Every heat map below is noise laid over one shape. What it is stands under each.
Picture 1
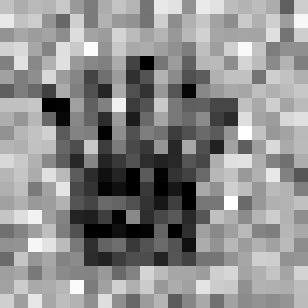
chess queen
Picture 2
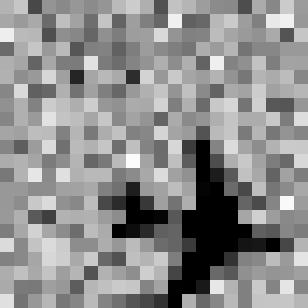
airplane
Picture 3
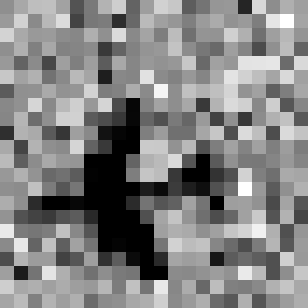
airplane
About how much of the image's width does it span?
two thirds
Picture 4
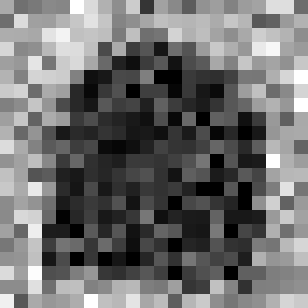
ghost
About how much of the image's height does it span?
nearly all
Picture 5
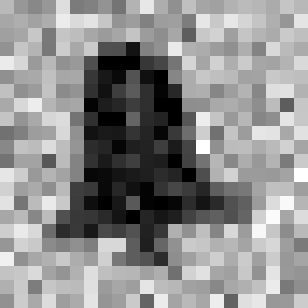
bell
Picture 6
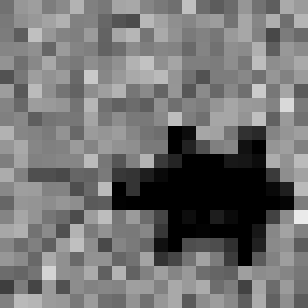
turtle
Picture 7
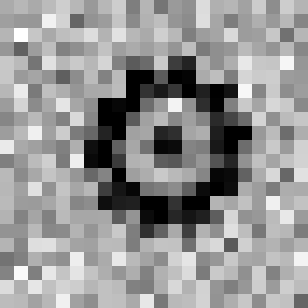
gear
